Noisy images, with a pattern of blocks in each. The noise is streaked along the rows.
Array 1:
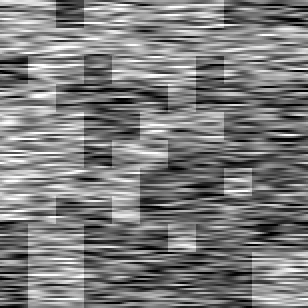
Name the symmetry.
mirrored about the diagonal from the top left
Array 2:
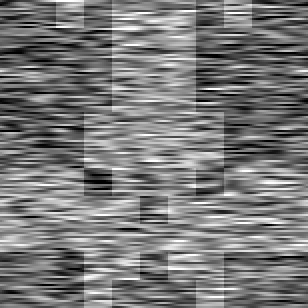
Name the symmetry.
left and right mirror each other
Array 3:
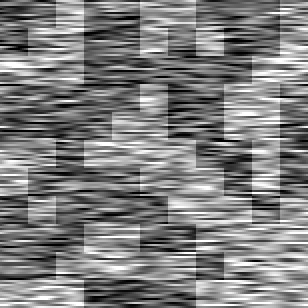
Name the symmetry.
mirrored about the diagonal from the top left
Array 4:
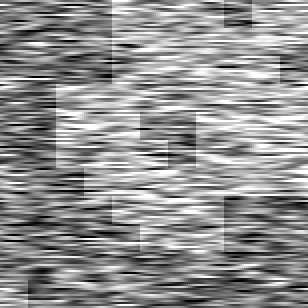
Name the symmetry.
mirrored about the diagonal from the bottom left
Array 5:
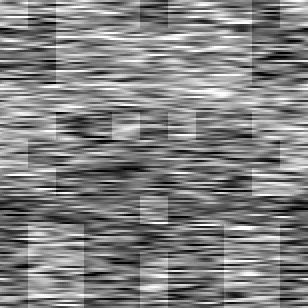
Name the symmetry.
left and right mirror each other
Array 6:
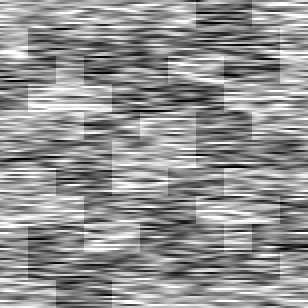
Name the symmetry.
the same after a half turn
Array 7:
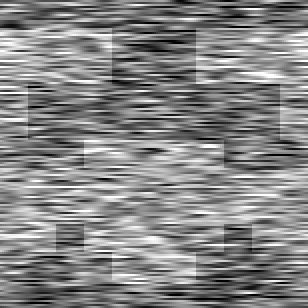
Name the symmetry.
left and right mirror each other
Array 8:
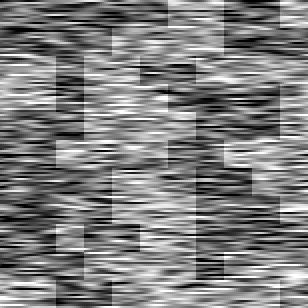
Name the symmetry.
no symmetry
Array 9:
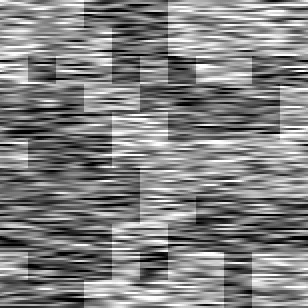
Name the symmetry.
no symmetry
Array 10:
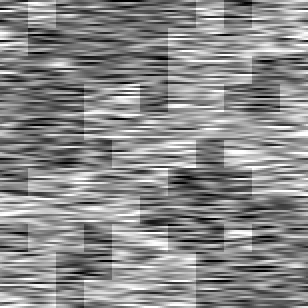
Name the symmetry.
mirrored about the diagonal from the top left
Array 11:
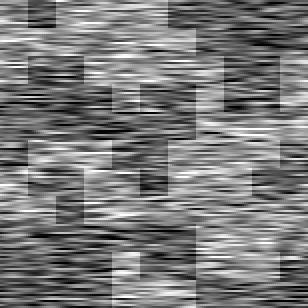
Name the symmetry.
no symmetry
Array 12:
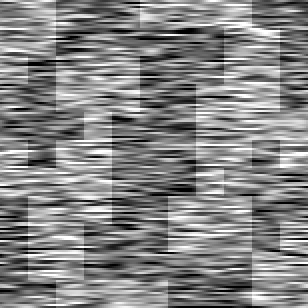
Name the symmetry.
the same after a half turn
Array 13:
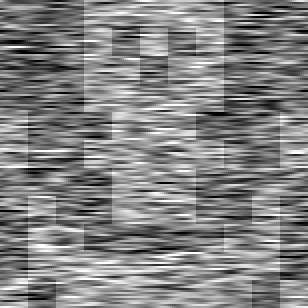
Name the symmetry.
left and right mirror each other
